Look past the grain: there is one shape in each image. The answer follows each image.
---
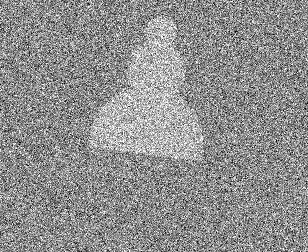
chess pawn
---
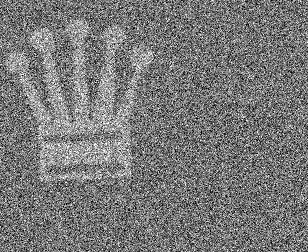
chess queen
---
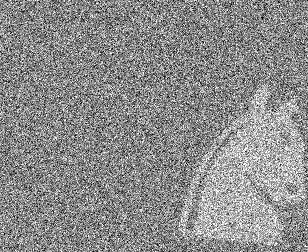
chess knight
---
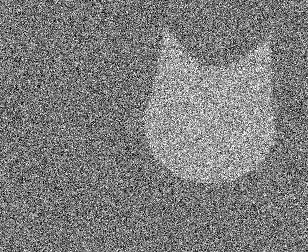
cat's head
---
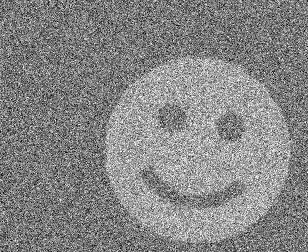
smiling face
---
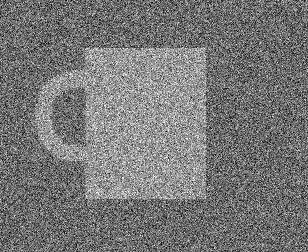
cup
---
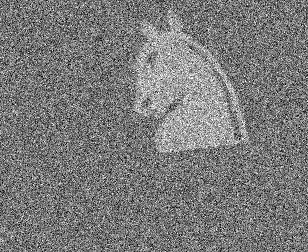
chess knight
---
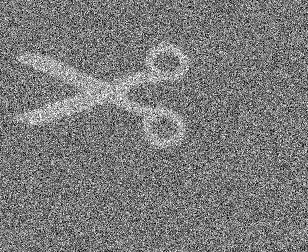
pair of scissors
